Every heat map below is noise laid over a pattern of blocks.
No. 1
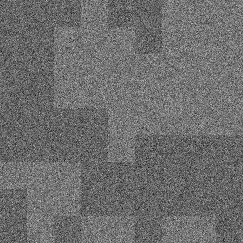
no symmetry
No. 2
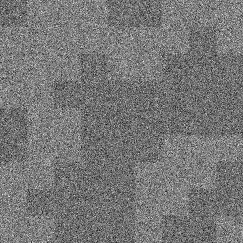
mirrored about the diagonal from the top left
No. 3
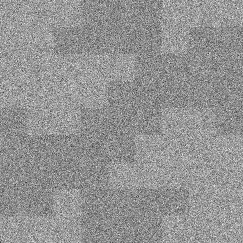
the same after a half turn
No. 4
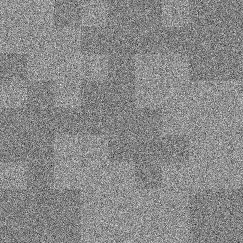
mirrored about the diagonal from the top left
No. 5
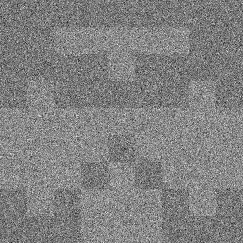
left and right mirror each other
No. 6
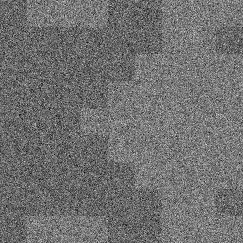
top and bottom mirror each other
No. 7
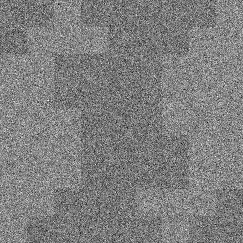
the same after a half turn
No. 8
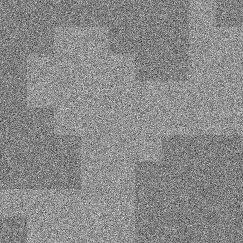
mirrored about the diagonal from the top left
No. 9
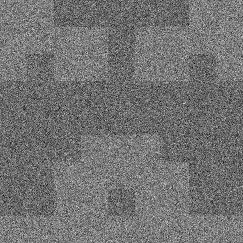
left and right mirror each other
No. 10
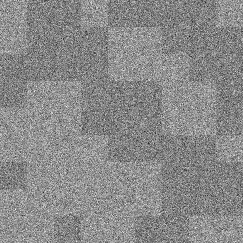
mirrored about the diagonal from the bottom left
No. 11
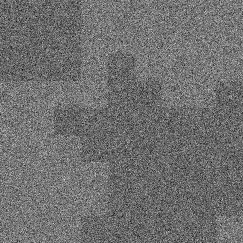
mirrored about the diagonal from the top left
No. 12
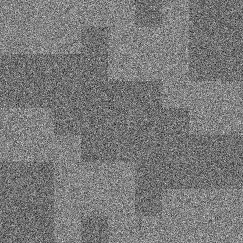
the same after a half turn
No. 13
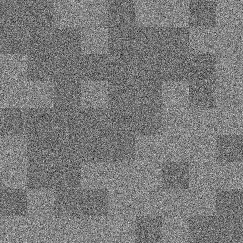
mirrored about the diagonal from the top left
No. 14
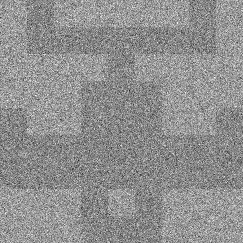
left and right mirror each other
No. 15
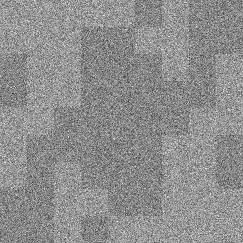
the same after a half turn
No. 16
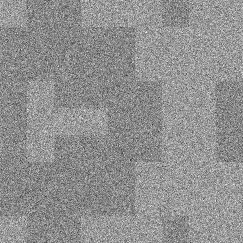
top and bottom mirror each other
